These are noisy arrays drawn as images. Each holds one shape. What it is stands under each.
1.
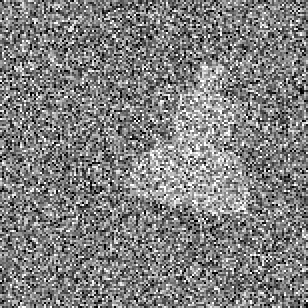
chess pawn
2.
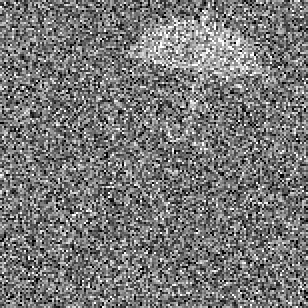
umbrella
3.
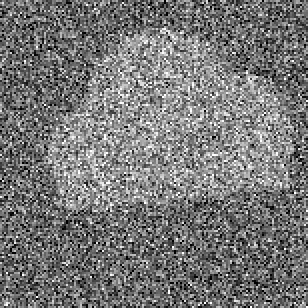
cloud
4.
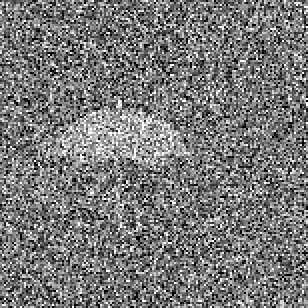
umbrella
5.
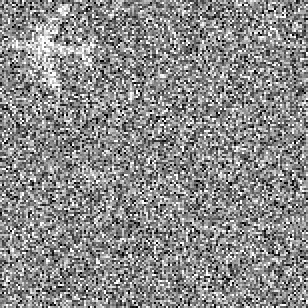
airplane
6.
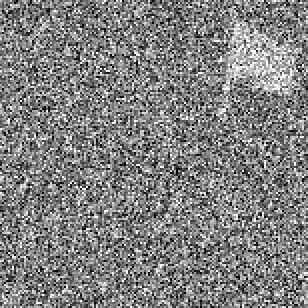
flag
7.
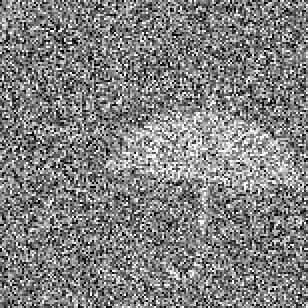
umbrella
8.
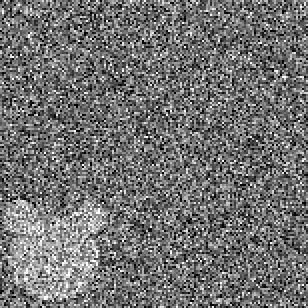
bear's head
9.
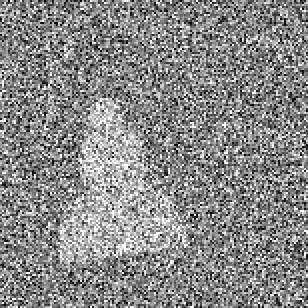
chess pawn
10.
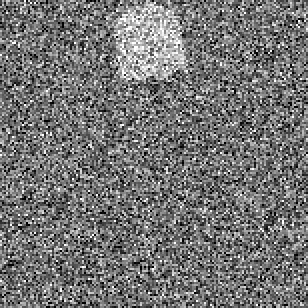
ghost
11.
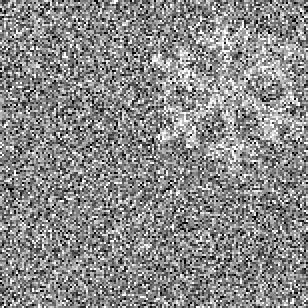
snowflake
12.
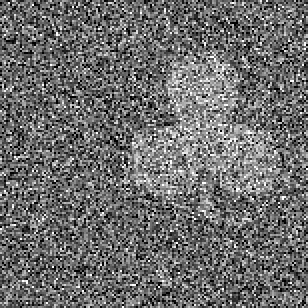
club
